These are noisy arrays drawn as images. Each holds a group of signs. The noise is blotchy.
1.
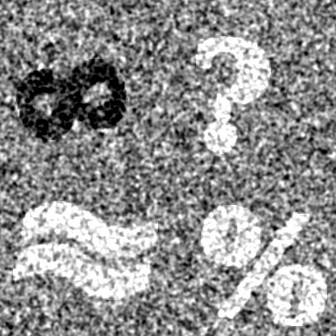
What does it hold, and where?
top left: dark infinity sign; top right: light question mark; bottom left: light approximately sign; bottom right: light percent sign
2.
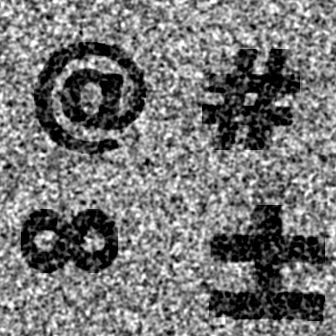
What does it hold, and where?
top left: dark at sign; top right: dark hash sign; bottom left: dark infinity sign; bottom right: dark plus-minus sign
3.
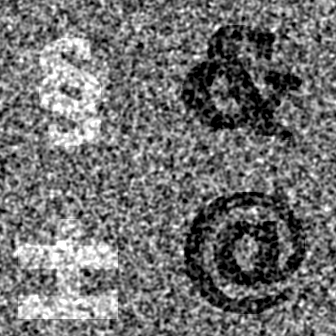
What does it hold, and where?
top left: light section sign; top right: dark ampersand; bottom left: light plus-minus sign; bottom right: dark at sign
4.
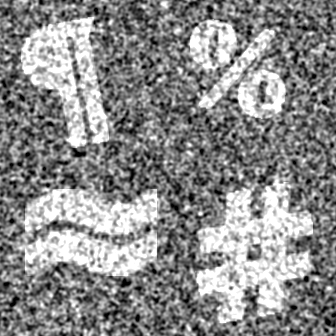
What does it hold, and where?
top left: light pilcrow; top right: light percent sign; bottom left: light approximately sign; bottom right: light hash sign
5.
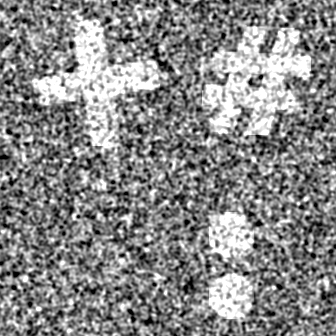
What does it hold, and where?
top left: light plus sign; top right: light hash sign; bottom right: light colon
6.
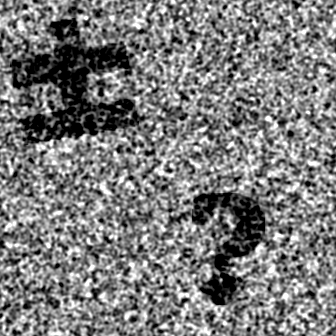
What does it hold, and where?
top left: dark plus-minus sign; bottom right: dark question mark
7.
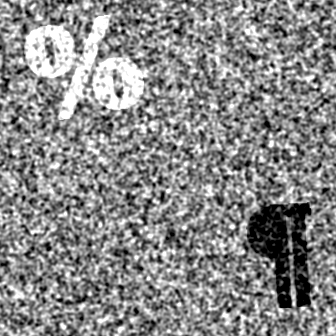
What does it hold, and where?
top left: light percent sign; bottom right: dark pilcrow
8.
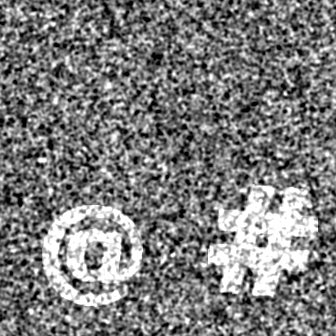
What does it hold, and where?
bottom left: light at sign; bottom right: light hash sign
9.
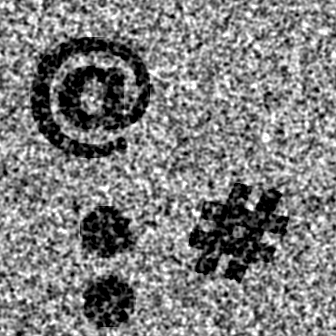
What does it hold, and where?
top left: dark at sign; bottom left: dark colon; bottom right: dark hash sign
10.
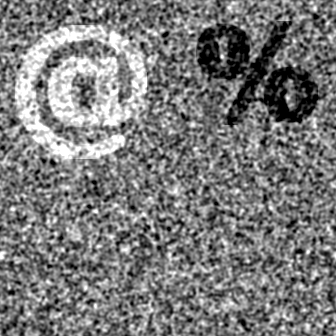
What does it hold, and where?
top left: light at sign; top right: dark percent sign
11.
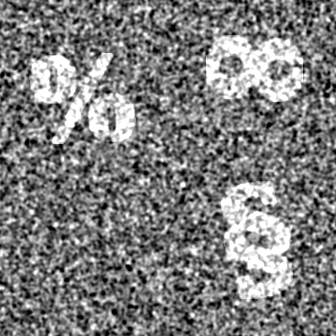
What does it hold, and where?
top left: light percent sign; top right: light infinity sign; bottom right: light section sign
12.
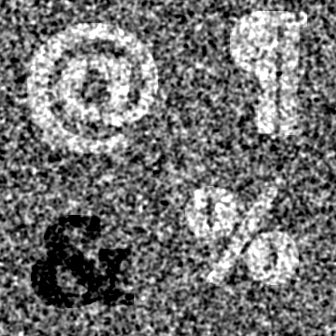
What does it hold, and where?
top left: light at sign; top right: light pilcrow; bottom left: dark ampersand; bottom right: light percent sign
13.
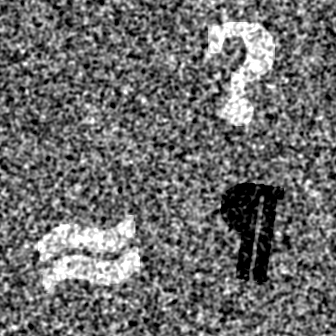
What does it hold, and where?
top right: light question mark; bottom left: light approximately sign; bottom right: dark pilcrow
